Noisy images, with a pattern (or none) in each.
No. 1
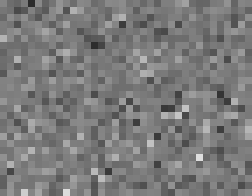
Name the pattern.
only noise
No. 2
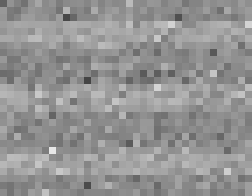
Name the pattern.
horizontal stripes
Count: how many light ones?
3
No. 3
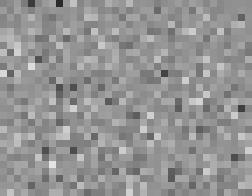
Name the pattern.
only noise
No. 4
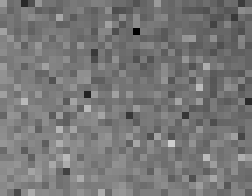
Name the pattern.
a smooth slope
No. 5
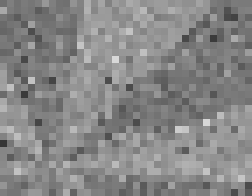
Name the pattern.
spokes from one point
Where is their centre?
bottom left
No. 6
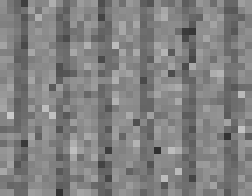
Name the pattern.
vertical stripes
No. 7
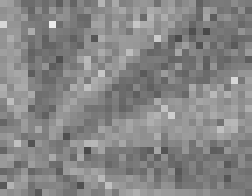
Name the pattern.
spokes from one point
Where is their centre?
bottom left
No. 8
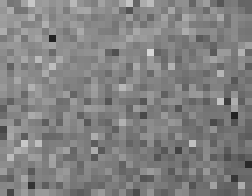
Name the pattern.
a smooth slope
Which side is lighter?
top left
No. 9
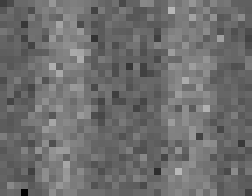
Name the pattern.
vertical stripes
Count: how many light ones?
2
